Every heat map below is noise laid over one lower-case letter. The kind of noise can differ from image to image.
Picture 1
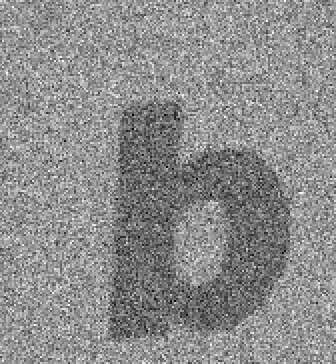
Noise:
independent entries
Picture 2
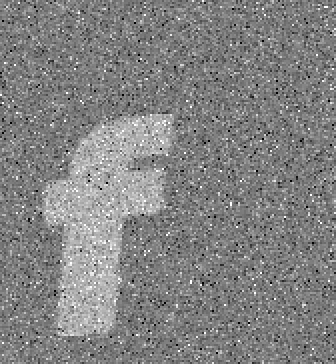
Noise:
heavy tails
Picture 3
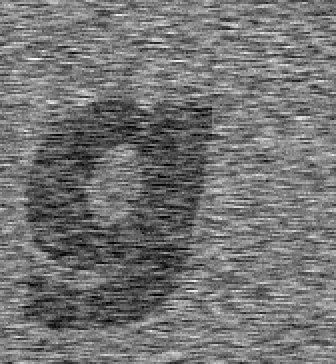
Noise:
streaked along the rows
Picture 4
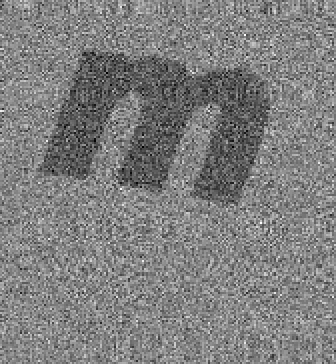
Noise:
low rank plus noise
